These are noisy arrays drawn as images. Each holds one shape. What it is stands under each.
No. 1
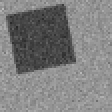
dark square
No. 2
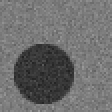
dark disc
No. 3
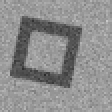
dark square frame
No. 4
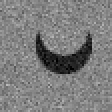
dark crescent
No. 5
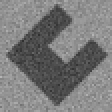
dark square with a notch
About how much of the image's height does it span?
nearly all
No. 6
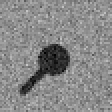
dark lollipop
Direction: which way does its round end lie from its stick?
up and right
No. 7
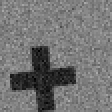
dark cross
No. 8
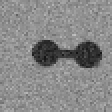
dark dumbbell
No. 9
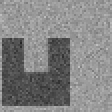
dark square with a notch
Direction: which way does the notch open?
up
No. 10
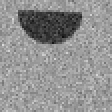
dark half disc
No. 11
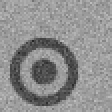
dark bullseye
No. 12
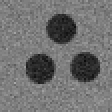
dark three dots
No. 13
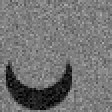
dark crescent
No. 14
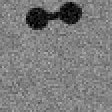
dark dumbbell
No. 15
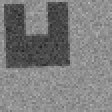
dark square with a notch
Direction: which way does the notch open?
up
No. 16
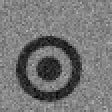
dark bullseye
